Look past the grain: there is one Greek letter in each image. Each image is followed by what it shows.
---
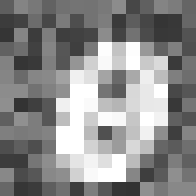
theta
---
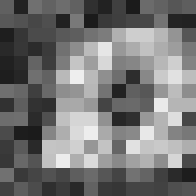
omega
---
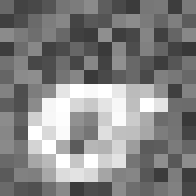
sigma
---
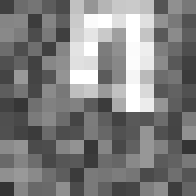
eta
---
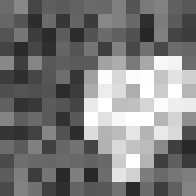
phi
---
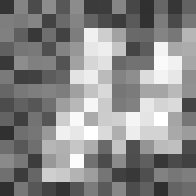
mu
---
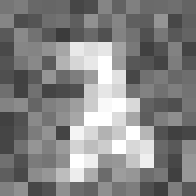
lambda
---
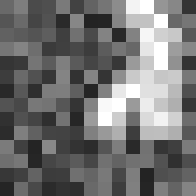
lambda
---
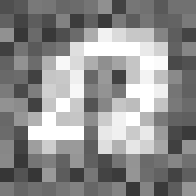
omega
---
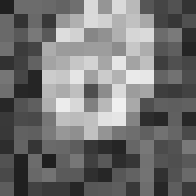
theta
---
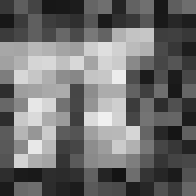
pi
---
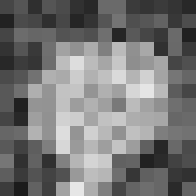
phi
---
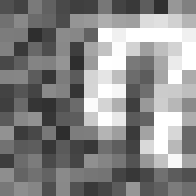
eta
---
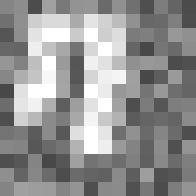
eta
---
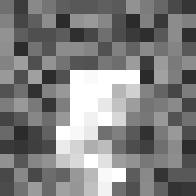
xi
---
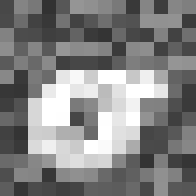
sigma
